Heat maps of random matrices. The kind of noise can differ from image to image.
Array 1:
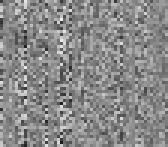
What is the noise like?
columns of uneven size
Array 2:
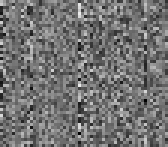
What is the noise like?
columns of uneven size
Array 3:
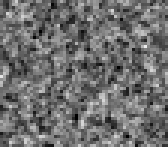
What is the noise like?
blotchy
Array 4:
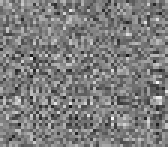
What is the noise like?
low rank plus noise
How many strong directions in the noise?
one
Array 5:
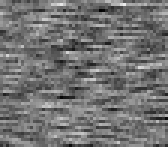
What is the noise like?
streaked along the rows
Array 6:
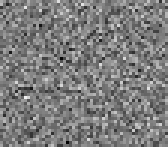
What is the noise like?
independent entries
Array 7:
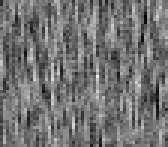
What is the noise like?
streaked along the columns
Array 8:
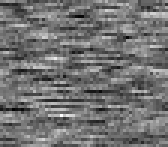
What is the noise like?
streaked along the rows
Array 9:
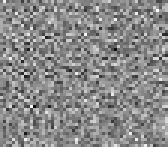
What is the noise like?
low rank plus noise
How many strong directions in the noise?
one
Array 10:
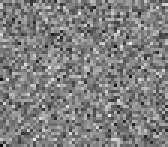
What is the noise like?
independent entries
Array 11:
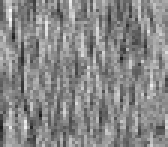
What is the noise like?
streaked along the columns
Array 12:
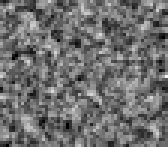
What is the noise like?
blotchy
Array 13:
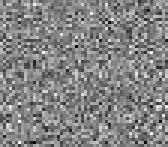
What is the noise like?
low rank plus noise
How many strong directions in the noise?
one
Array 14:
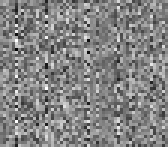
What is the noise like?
columns of uneven size
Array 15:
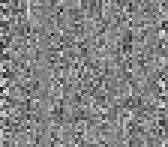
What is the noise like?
columns of uneven size
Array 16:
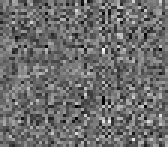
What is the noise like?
low rank plus noise
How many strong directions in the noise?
three or four
